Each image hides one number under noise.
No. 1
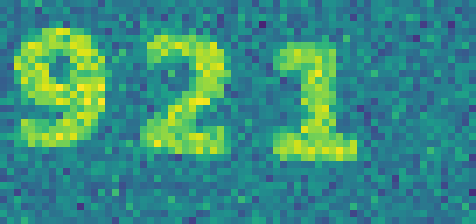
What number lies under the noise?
921
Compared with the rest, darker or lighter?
lighter
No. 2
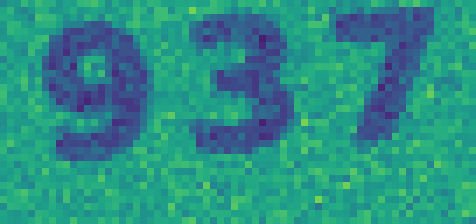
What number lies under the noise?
937
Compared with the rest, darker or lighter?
darker
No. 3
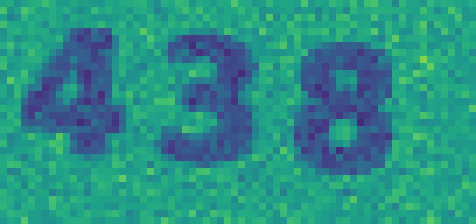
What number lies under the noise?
438
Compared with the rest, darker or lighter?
darker
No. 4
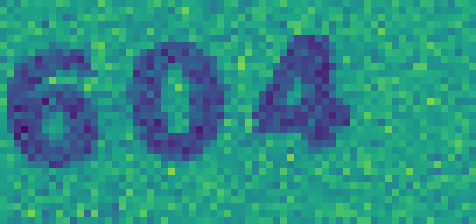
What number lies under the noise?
604
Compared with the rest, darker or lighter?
darker
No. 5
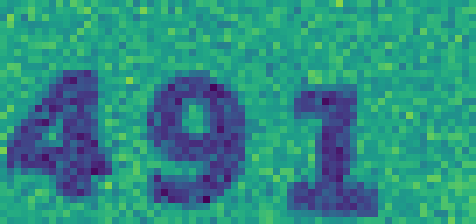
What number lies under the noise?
491
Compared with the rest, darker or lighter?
darker
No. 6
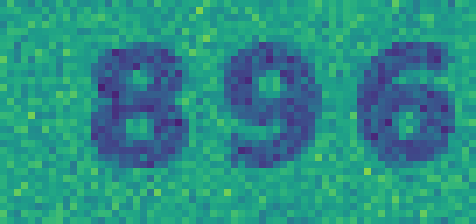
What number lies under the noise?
896
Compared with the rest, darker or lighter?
darker
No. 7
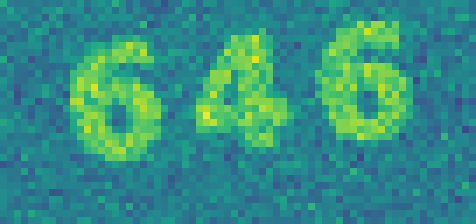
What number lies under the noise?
646
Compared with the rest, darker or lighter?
lighter
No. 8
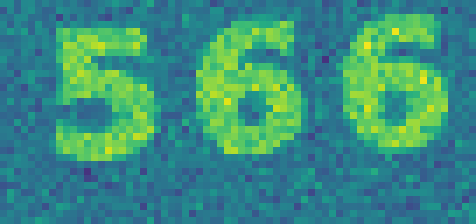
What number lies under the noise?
566
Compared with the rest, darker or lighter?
lighter
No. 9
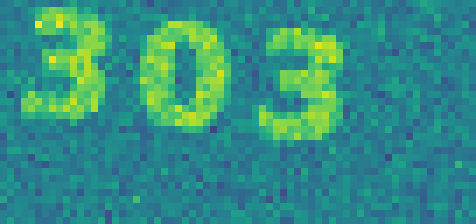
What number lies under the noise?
303
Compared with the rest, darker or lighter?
lighter
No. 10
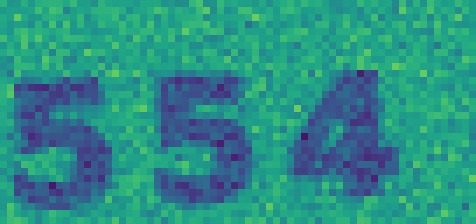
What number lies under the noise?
554
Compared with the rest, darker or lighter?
darker
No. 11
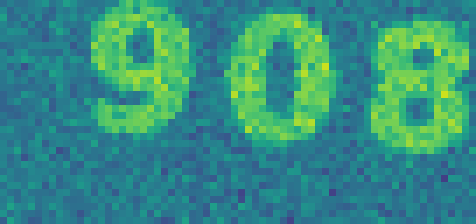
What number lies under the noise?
908
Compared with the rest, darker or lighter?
lighter
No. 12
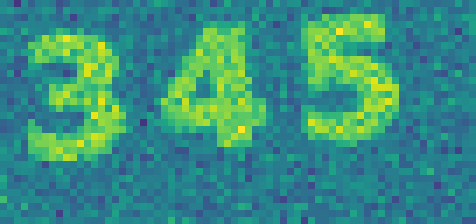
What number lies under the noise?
345
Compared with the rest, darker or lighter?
lighter
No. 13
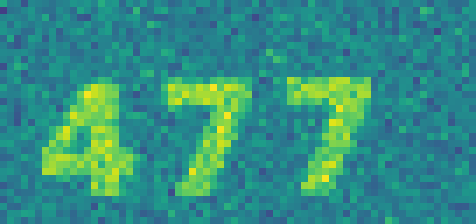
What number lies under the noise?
477
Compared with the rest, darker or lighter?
lighter
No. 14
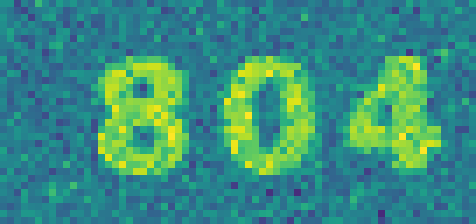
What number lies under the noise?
804
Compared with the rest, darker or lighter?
lighter
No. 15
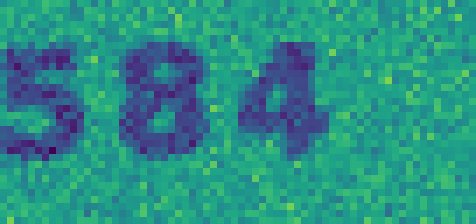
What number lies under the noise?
584
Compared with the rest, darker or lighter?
darker
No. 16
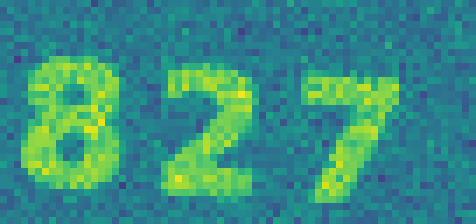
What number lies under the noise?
827
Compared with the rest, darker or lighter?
lighter
